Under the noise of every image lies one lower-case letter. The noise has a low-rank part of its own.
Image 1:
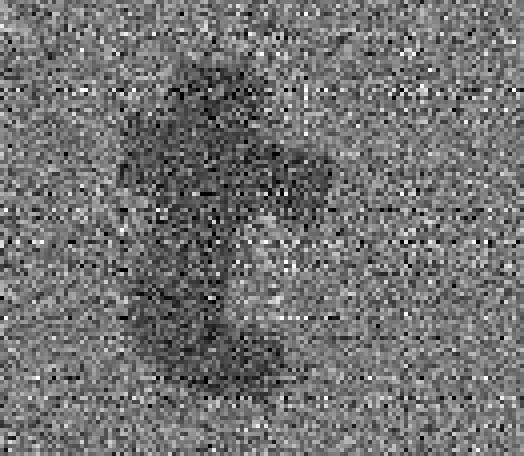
t
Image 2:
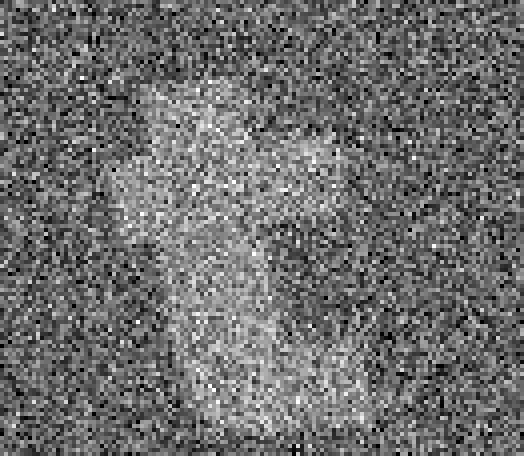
t
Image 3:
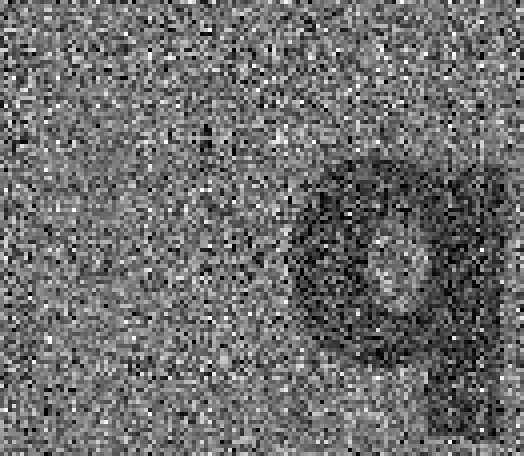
q
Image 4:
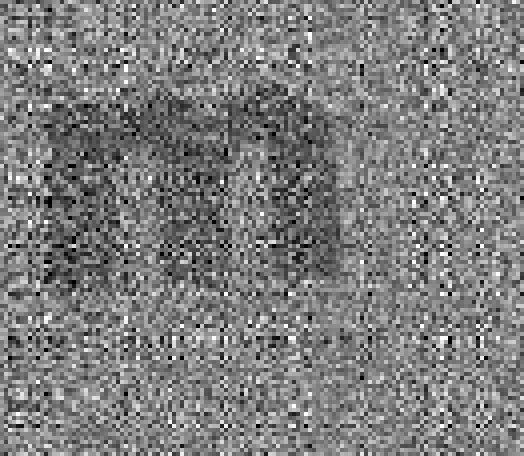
m
